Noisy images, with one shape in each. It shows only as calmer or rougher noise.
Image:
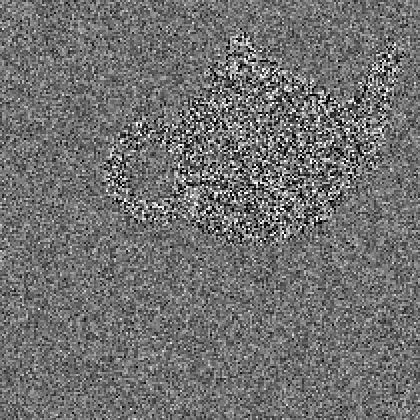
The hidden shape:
teapot
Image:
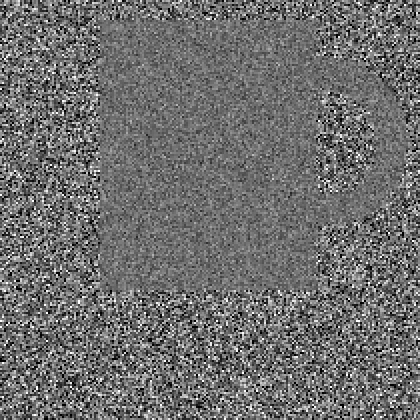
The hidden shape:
cup
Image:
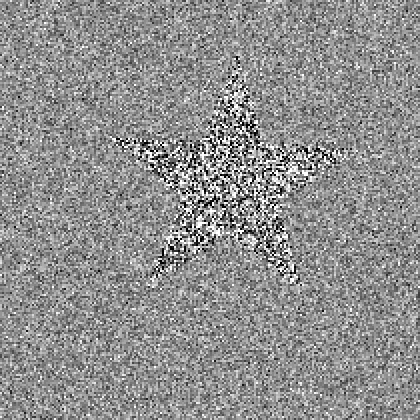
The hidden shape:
star
